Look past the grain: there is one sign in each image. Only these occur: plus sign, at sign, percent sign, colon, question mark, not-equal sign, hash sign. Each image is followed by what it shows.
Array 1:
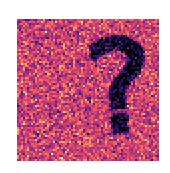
question mark
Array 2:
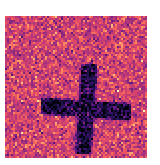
plus sign
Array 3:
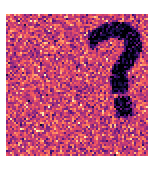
question mark
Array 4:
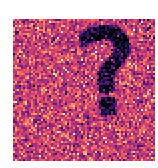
question mark
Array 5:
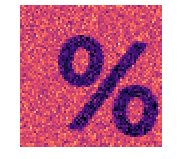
percent sign
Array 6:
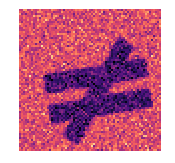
not-equal sign
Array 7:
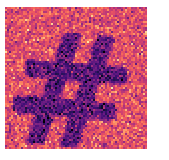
hash sign
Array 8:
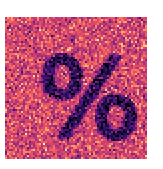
percent sign
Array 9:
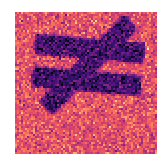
not-equal sign
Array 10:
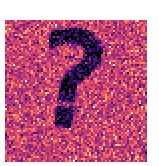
question mark
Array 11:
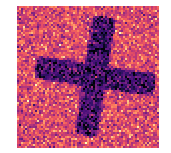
plus sign
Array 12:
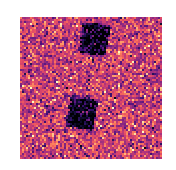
colon
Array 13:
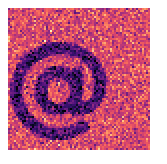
at sign
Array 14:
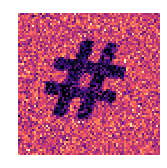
hash sign
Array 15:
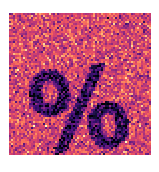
percent sign
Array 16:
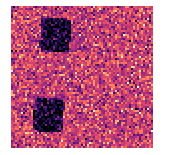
colon
